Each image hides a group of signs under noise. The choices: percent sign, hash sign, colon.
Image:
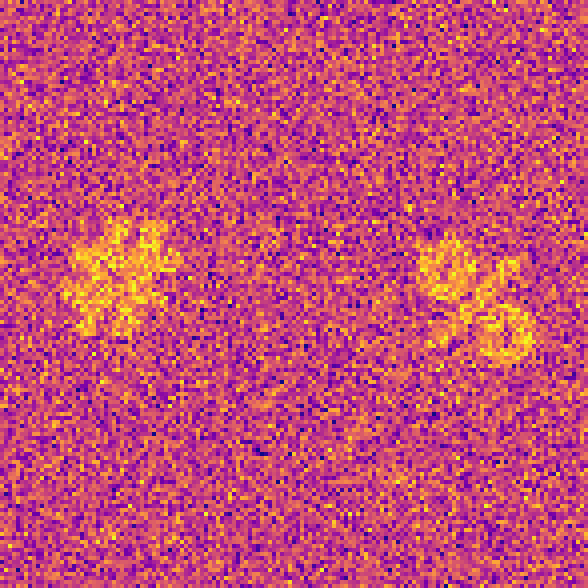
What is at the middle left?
hash sign
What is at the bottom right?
nothing
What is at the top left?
nothing
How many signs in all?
2
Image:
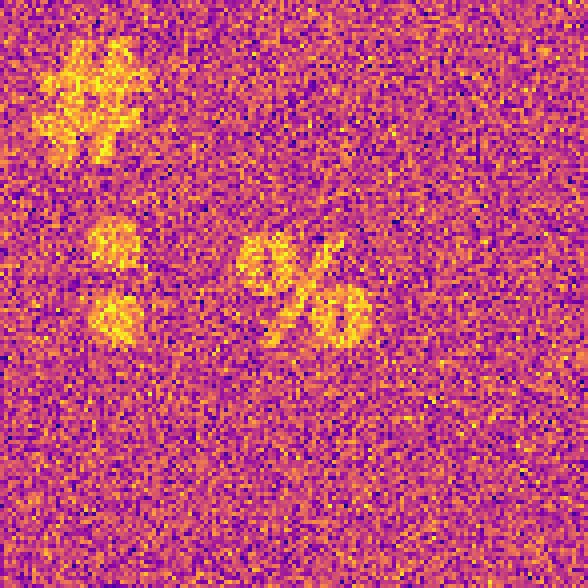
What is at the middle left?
colon
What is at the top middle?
nothing
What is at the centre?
percent sign
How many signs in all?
3
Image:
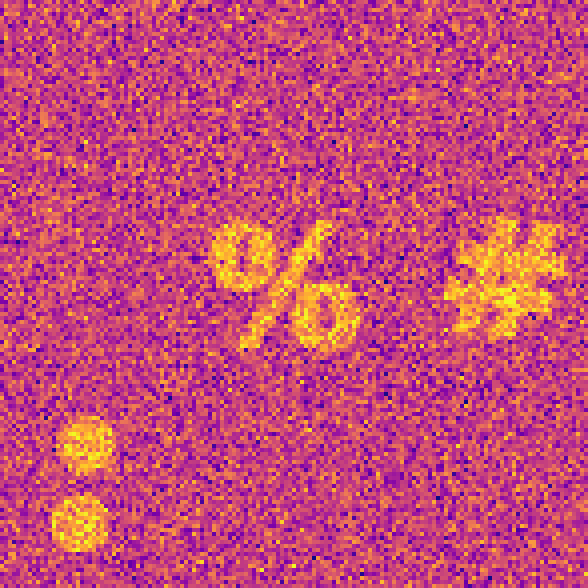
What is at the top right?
nothing
